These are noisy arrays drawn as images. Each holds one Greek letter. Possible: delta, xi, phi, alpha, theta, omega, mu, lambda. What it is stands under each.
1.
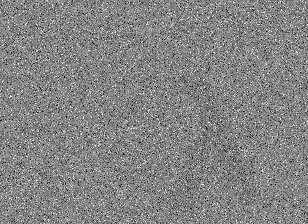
dark lambda
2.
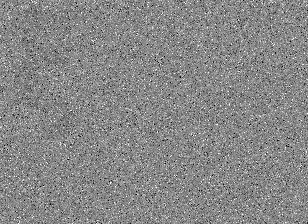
dark xi
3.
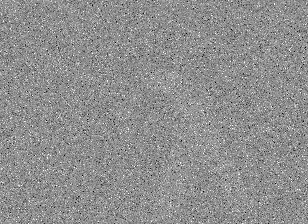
light lambda
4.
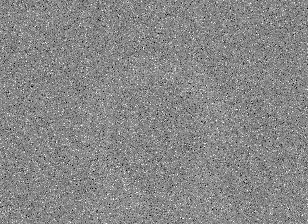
light omega
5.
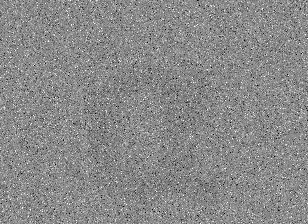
dark alpha
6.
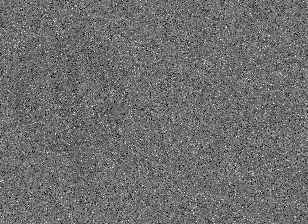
dark phi
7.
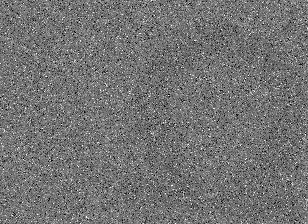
dark omega
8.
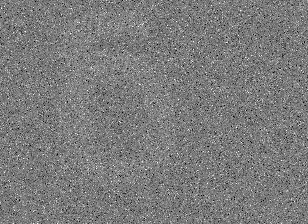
light delta
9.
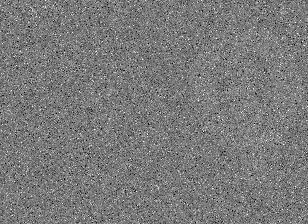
light phi
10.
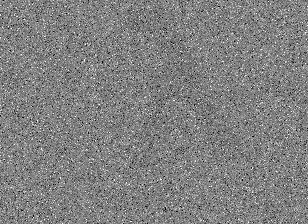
dark lambda
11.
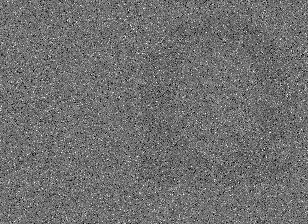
dark omega
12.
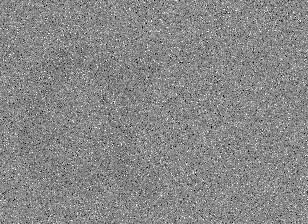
dark alpha
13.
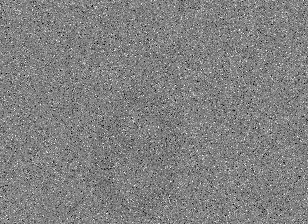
dark theta
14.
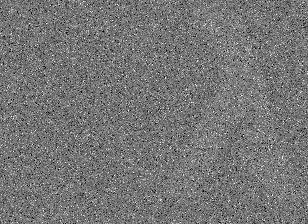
light lambda
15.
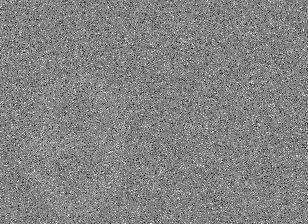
light theta
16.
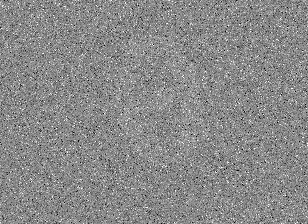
light theta
